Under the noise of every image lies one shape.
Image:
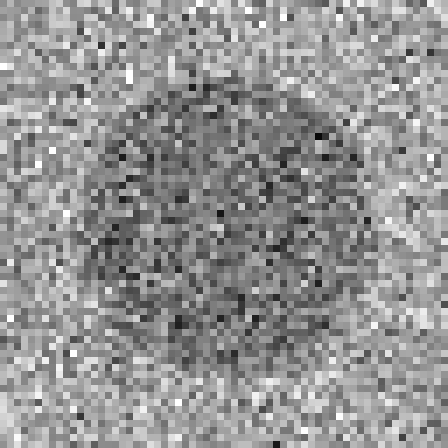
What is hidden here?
dark disc
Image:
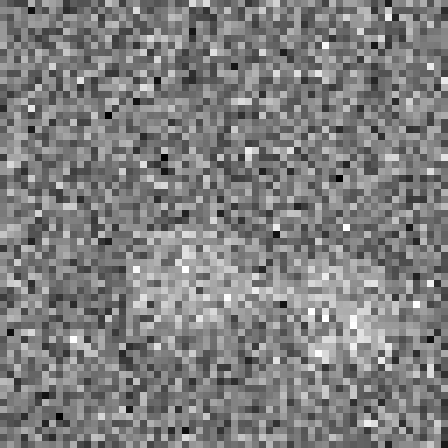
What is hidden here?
light dumbbell
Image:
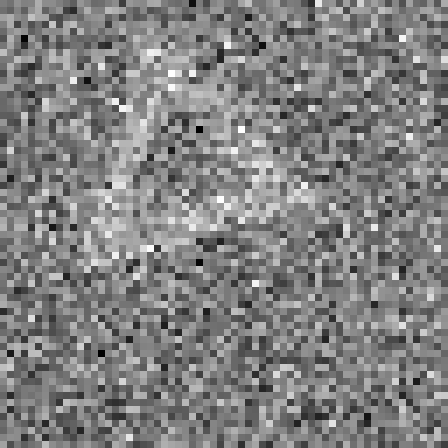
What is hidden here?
light triangle frame
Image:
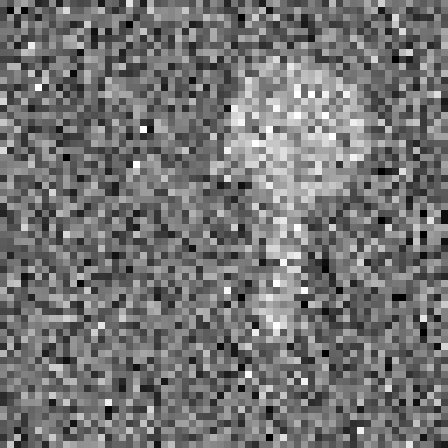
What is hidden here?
light lollipop
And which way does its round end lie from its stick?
up
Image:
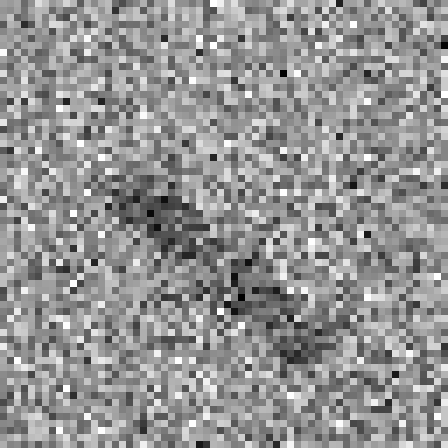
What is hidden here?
dark bar
